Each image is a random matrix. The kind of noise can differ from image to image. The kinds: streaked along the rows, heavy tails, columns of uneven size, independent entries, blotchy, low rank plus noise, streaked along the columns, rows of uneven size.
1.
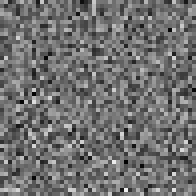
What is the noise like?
low rank plus noise
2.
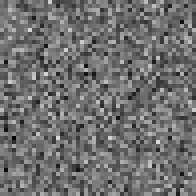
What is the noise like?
independent entries
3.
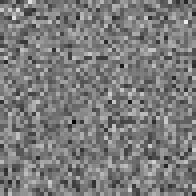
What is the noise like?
low rank plus noise
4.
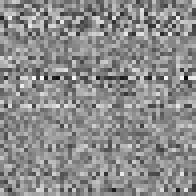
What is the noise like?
rows of uneven size
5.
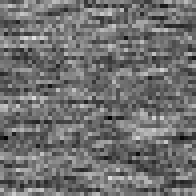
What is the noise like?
streaked along the rows
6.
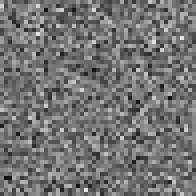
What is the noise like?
independent entries
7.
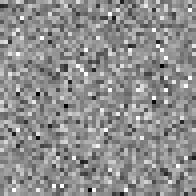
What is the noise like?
heavy tails
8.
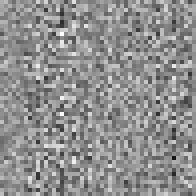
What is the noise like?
columns of uneven size
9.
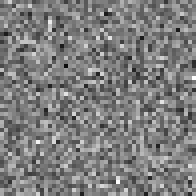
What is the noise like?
independent entries
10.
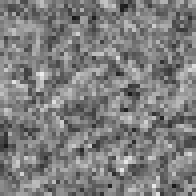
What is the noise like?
blotchy
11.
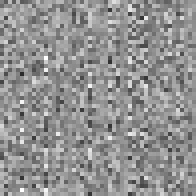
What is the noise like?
columns of uneven size
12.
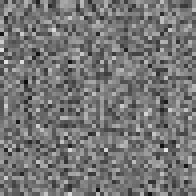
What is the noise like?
low rank plus noise
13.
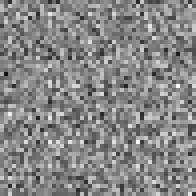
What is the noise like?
low rank plus noise
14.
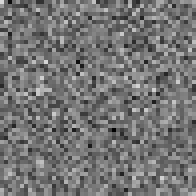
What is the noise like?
low rank plus noise
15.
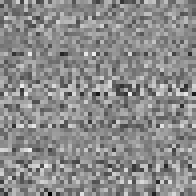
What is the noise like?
rows of uneven size
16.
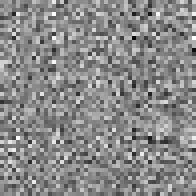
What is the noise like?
low rank plus noise
